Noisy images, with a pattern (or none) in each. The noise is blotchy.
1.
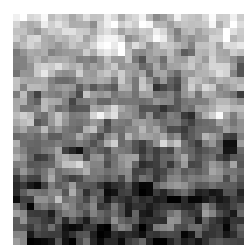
a smooth slope
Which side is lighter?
top
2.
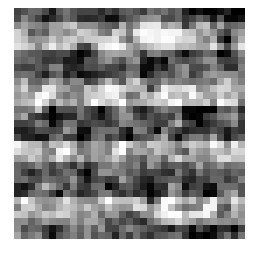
horizontal stripes
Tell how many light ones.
4
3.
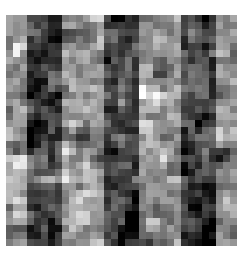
vertical stripes
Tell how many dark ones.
3
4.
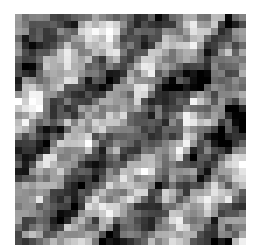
diagonal stripes
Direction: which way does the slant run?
bottom left to top right
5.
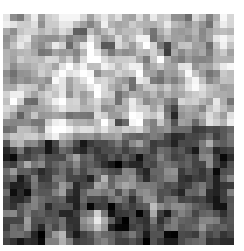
a sharp edge
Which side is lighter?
top
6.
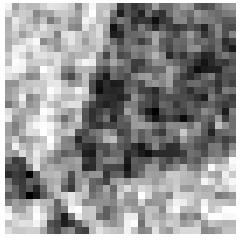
spokes from one point
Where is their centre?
bottom left
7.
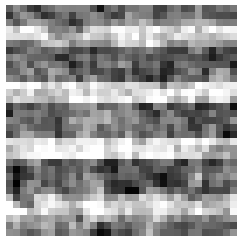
horizontal stripes
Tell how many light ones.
4
